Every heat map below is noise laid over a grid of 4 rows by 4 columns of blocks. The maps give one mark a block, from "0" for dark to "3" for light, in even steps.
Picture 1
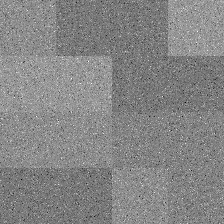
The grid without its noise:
2 0 0 3
3 3 0 0
2 2 1 1
0 0 2 1
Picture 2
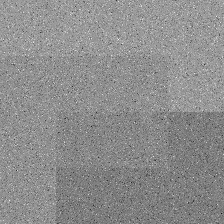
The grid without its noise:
3 3 3 3
2 2 2 3
2 1 1 0
2 0 0 0
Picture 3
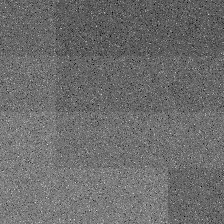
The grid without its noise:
1 0 0 0
2 1 1 1
3 2 2 2
3 3 3 1
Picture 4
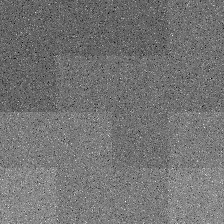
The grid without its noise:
0 0 0 1
0 1 1 1
2 2 1 2
3 2 2 3
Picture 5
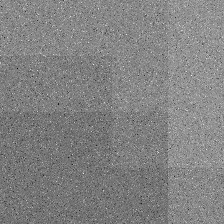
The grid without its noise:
2 2 2 3
1 1 2 3
0 0 1 3
0 0 0 2
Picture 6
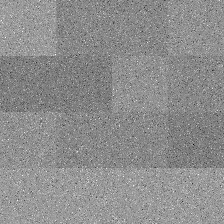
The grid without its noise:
3 1 1 2
0 0 2 1
2 1 1 0
3 3 3 3
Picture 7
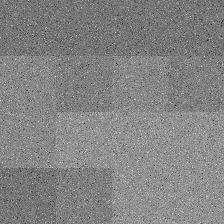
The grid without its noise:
0 0 0 0
2 1 2 1
2 3 3 3
0 1 3 3
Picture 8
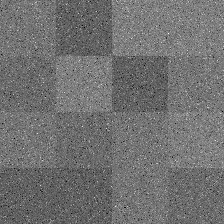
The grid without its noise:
2 0 3 3
1 3 0 2
2 1 2 3
0 0 2 1
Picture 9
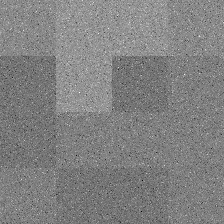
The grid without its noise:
2 3 3 2
0 3 0 1
0 1 1 1
1 0 0 1
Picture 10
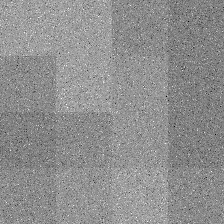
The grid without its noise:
3 3 1 0
1 3 2 0
0 1 2 0
1 2 3 1
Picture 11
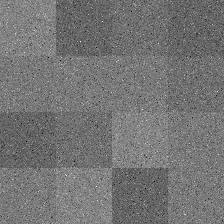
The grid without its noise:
3 0 1 0
2 2 2 1
0 1 3 2
2 3 0 2
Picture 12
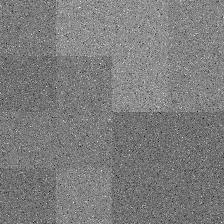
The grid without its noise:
1 3 3 2
0 1 3 2
1 1 0 0
0 2 0 0
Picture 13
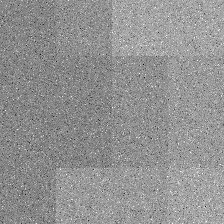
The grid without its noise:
0 1 3 3
0 0 1 2
0 0 1 2
0 2 2 3
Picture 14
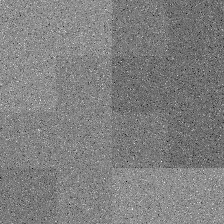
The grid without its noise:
3 3 1 0
3 2 0 0
2 2 1 0
1 2 3 3
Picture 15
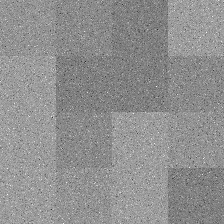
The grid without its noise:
2 1 0 3
3 0 0 1
3 1 3 2
3 2 3 0
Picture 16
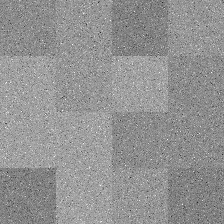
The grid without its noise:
1 2 0 2
3 2 3 1
3 3 1 1
0 3 2 0
